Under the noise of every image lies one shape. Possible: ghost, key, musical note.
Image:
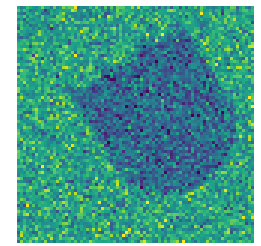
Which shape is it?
ghost
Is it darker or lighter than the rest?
darker
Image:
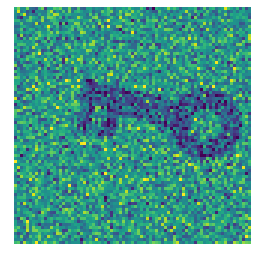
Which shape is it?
key
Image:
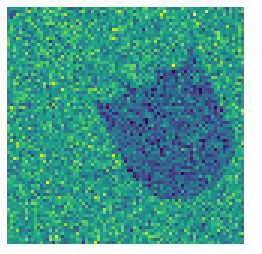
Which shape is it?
ghost
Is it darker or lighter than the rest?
darker
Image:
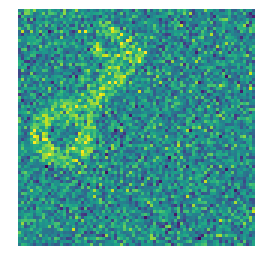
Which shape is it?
key
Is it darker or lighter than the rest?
lighter
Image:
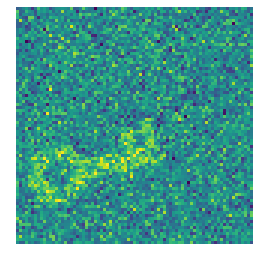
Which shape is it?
key
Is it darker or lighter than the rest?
lighter
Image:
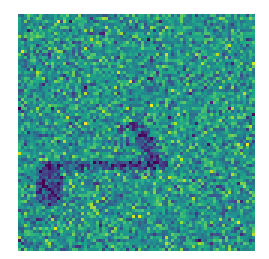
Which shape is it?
musical note
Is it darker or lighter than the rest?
darker
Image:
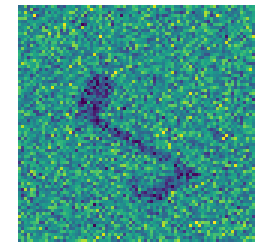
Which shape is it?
musical note
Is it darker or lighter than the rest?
darker
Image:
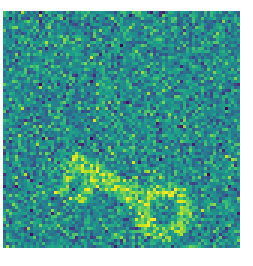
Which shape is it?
key
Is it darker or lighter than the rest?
lighter
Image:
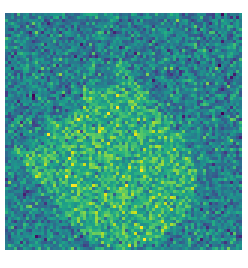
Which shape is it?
ghost
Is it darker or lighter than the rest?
lighter
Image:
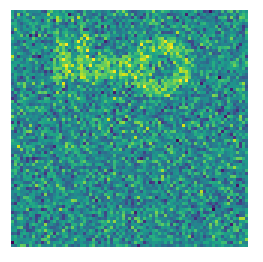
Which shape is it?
key
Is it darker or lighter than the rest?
lighter
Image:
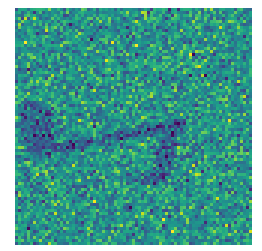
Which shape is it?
musical note
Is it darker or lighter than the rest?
darker
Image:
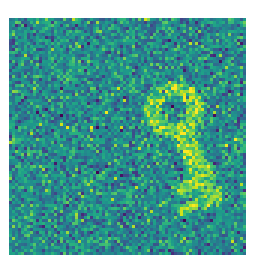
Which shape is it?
key
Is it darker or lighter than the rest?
lighter
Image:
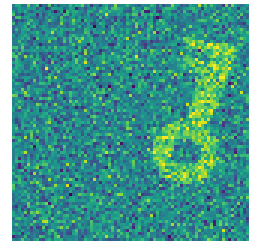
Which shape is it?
key
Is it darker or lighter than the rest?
lighter
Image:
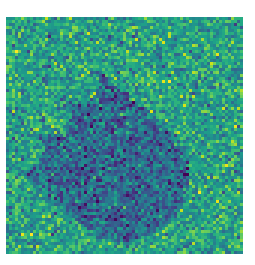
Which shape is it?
ghost
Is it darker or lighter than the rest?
darker
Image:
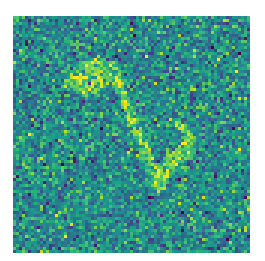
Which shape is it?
musical note
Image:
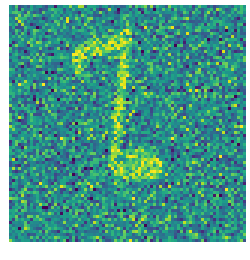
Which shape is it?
musical note
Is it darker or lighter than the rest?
lighter
